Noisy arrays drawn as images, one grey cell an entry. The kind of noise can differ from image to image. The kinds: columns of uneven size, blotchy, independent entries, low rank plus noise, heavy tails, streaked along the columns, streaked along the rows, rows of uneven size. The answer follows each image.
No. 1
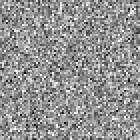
independent entries
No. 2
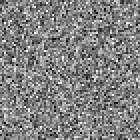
independent entries
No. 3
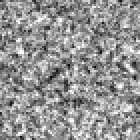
blotchy
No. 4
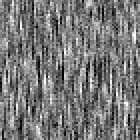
streaked along the columns
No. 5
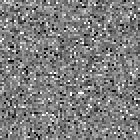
heavy tails
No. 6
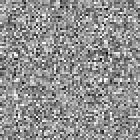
low rank plus noise
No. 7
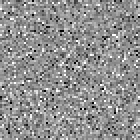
heavy tails
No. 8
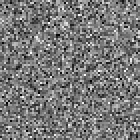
independent entries
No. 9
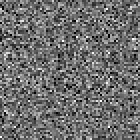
low rank plus noise
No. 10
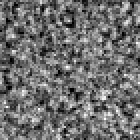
blotchy
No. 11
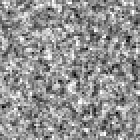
blotchy
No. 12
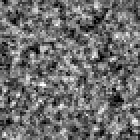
blotchy
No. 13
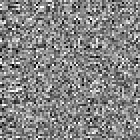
low rank plus noise
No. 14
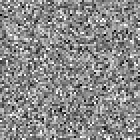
independent entries
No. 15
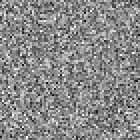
independent entries
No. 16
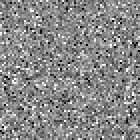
heavy tails
